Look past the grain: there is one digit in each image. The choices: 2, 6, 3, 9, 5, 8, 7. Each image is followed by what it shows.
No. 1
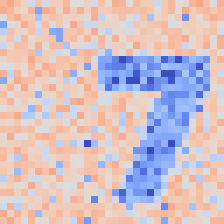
blue 7
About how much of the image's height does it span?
two thirds
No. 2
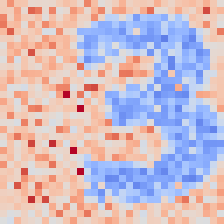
blue 3
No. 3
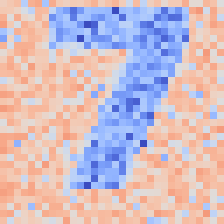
blue 7
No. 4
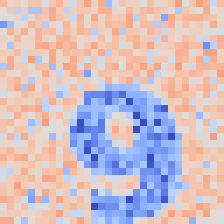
blue 9
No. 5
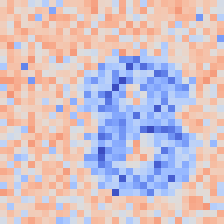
blue 8
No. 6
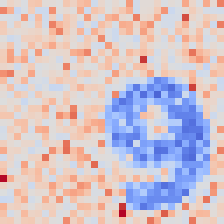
blue 9
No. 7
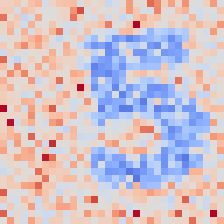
blue 5
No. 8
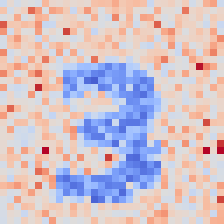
blue 3
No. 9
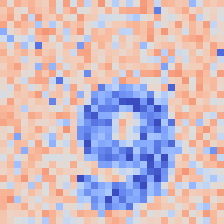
blue 9
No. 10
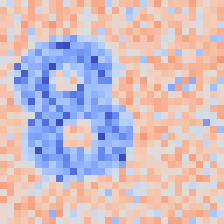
blue 8
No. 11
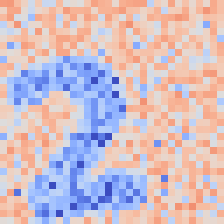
blue 2
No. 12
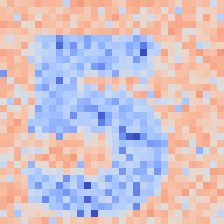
blue 5
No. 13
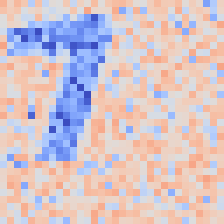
blue 7
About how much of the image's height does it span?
two thirds
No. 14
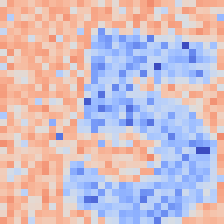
blue 5
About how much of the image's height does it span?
nearly all
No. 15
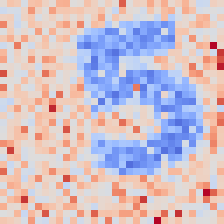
blue 5
